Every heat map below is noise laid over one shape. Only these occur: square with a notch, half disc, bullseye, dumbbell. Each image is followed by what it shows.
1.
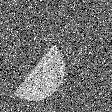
half disc
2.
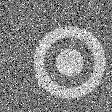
bullseye
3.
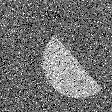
half disc
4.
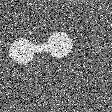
dumbbell
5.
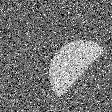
half disc
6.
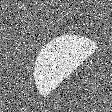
half disc
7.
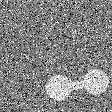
dumbbell
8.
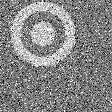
bullseye
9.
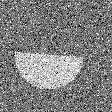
half disc
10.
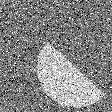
half disc
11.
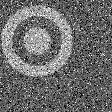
bullseye
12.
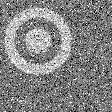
bullseye
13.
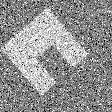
square with a notch
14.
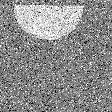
half disc
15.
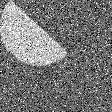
half disc
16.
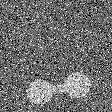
dumbbell
